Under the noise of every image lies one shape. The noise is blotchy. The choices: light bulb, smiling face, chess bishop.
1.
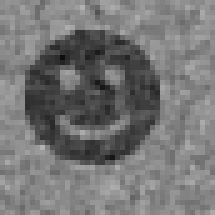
smiling face
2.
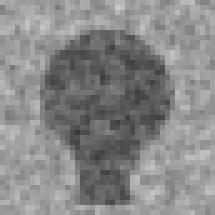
light bulb
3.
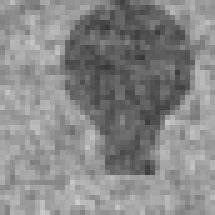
light bulb
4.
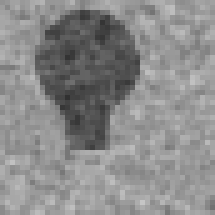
light bulb
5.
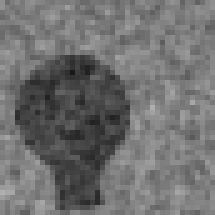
light bulb
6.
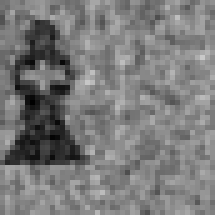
chess bishop
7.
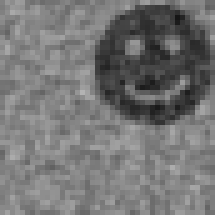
smiling face
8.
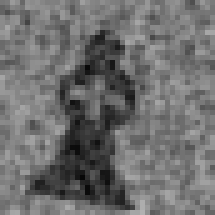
chess bishop
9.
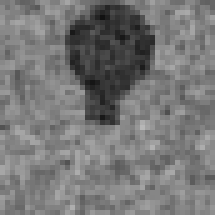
light bulb
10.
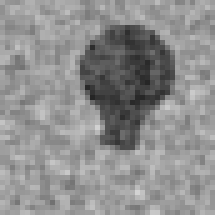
light bulb
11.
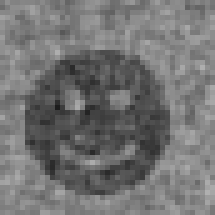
smiling face
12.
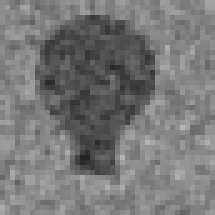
light bulb
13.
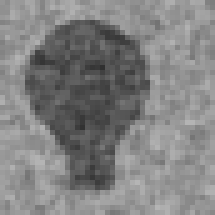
light bulb
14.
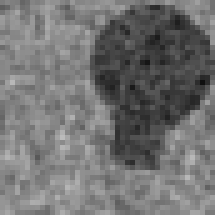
light bulb
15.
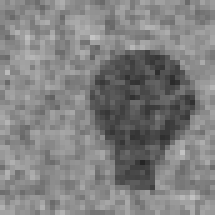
light bulb
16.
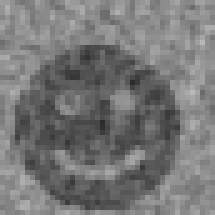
smiling face
